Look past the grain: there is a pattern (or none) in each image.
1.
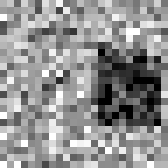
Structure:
one block
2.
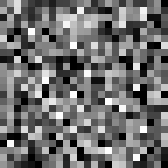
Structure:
only noise
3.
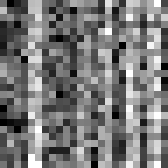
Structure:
bands of columns
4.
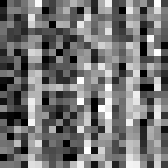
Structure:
bands of columns
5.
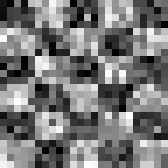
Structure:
a checkerboard
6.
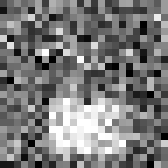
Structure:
one block
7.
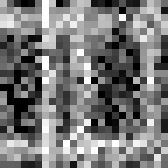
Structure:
bands of rows crossing bands of columns
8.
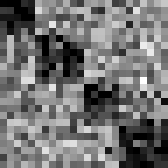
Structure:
blocks along the diagonal
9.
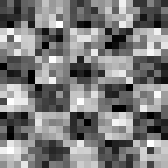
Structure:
a checkerboard
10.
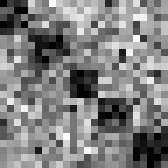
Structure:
blocks along the diagonal
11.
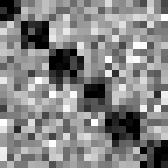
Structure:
blocks along the diagonal
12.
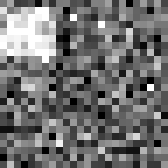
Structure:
one block
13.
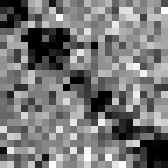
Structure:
blocks along the diagonal
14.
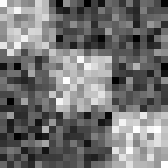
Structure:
blocks along the diagonal
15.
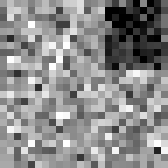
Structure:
one block
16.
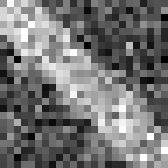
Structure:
a diagonal band
